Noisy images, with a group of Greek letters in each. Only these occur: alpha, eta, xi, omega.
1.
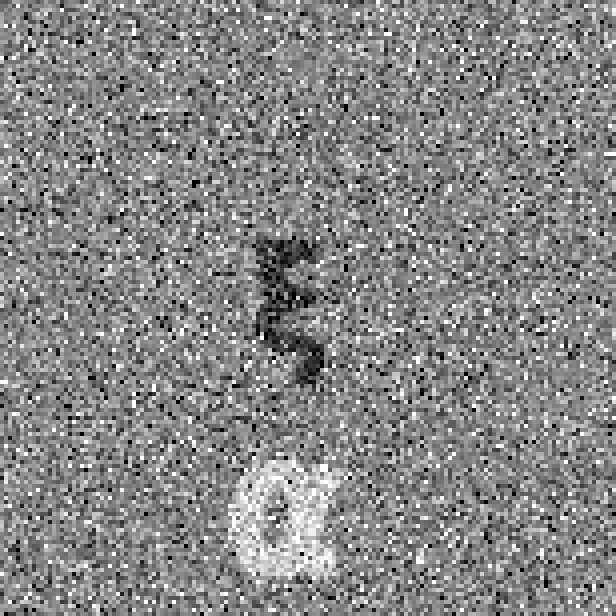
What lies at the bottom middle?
alpha
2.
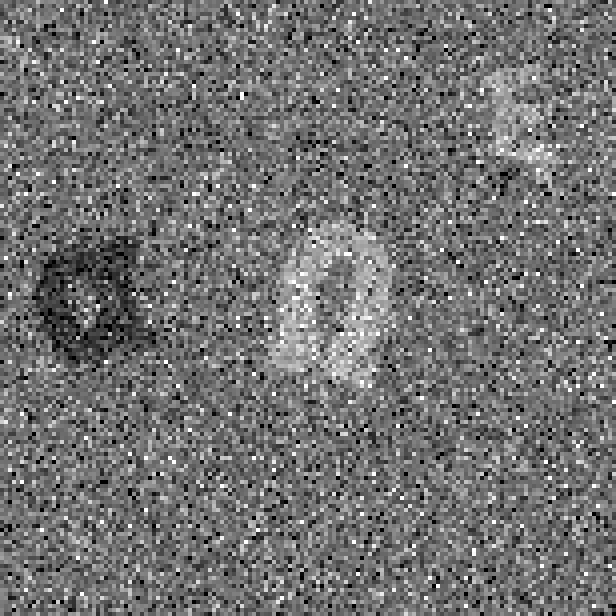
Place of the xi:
top right
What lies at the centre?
omega
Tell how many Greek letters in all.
3
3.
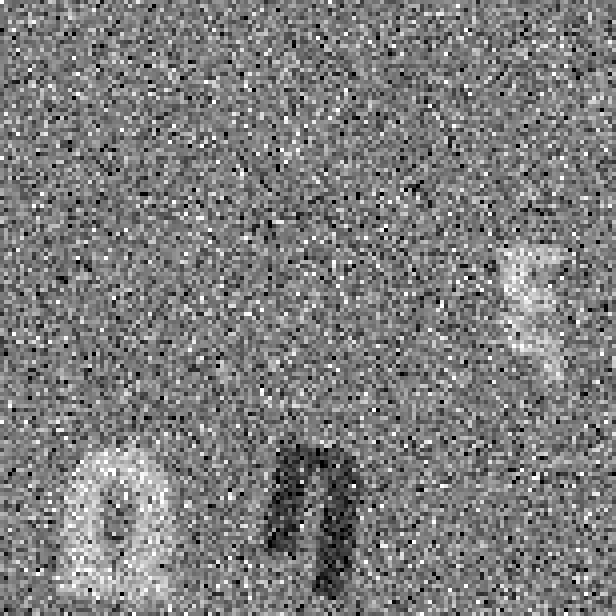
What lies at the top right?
nothing
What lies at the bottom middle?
eta
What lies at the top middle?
nothing
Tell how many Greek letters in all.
3
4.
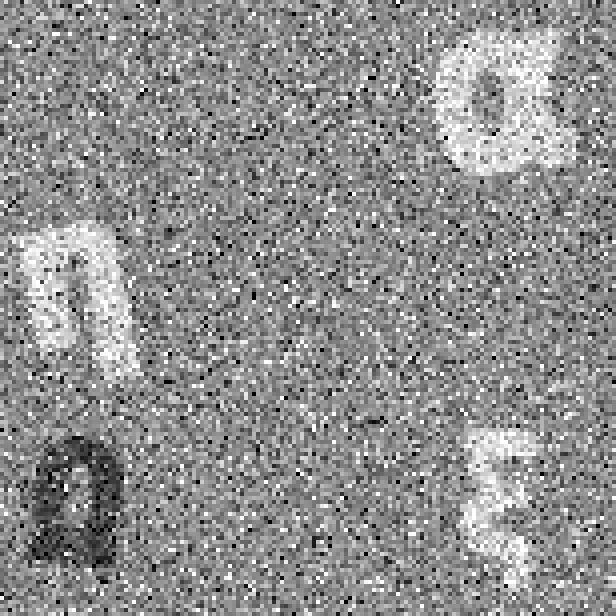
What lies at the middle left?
eta
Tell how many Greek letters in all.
4
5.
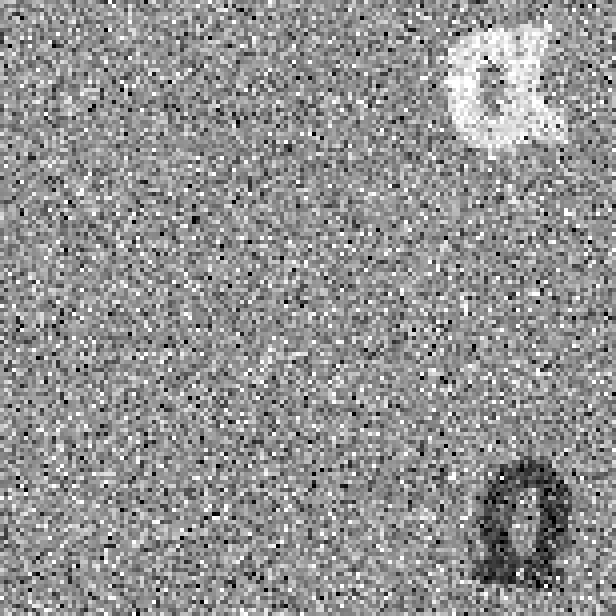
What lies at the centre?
nothing
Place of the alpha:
top right
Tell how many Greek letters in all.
2
